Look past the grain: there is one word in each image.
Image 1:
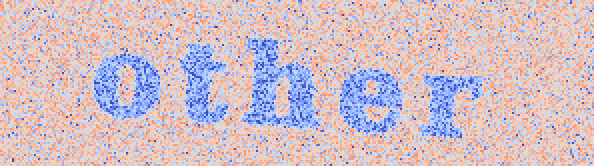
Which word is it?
other
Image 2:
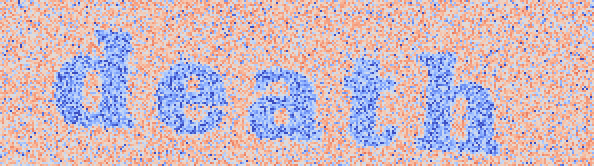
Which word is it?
death
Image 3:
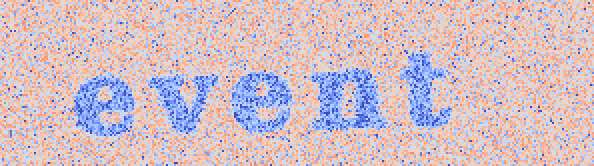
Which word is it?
event
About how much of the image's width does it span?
two thirds
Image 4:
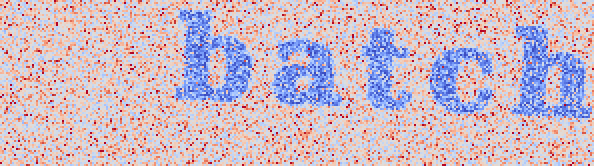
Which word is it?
batch
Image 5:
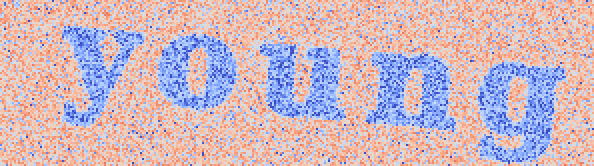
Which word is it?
young
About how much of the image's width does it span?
nearly all
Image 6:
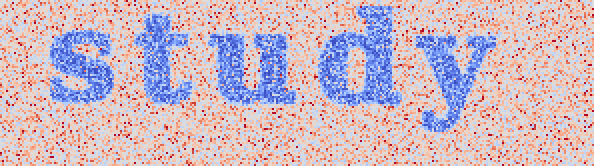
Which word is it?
study
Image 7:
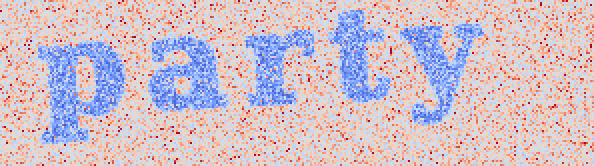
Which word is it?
party
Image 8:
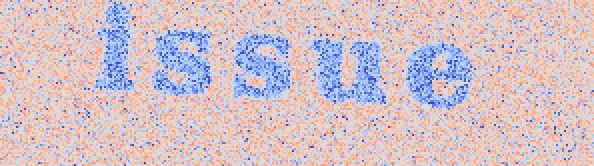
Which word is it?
issue
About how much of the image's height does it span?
two thirds
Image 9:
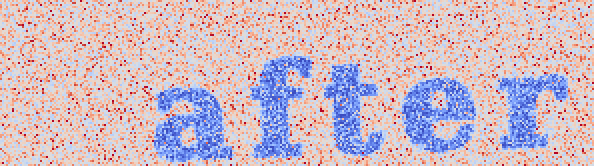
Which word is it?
after
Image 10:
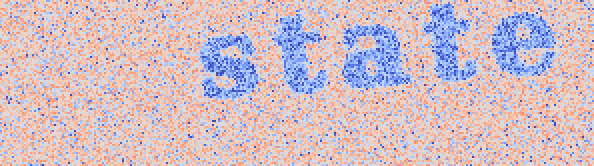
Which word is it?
state
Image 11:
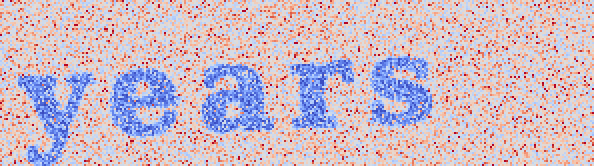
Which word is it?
years
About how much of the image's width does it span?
two thirds
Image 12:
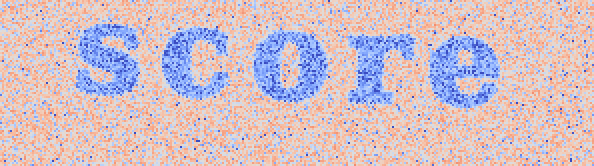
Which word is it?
score
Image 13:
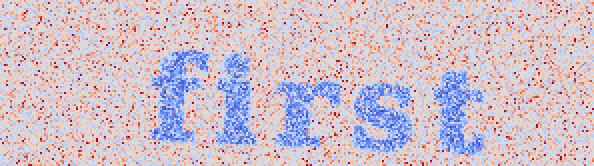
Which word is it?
first
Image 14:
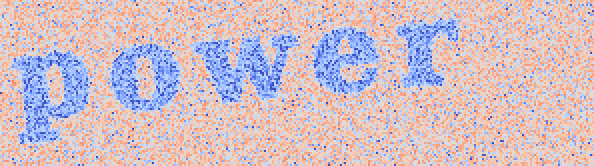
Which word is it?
power
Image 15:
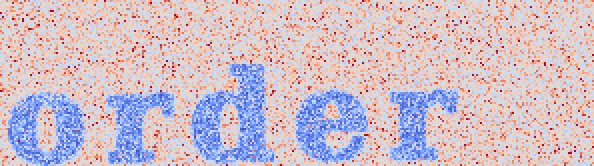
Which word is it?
order
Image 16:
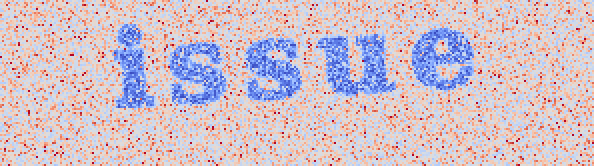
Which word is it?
issue
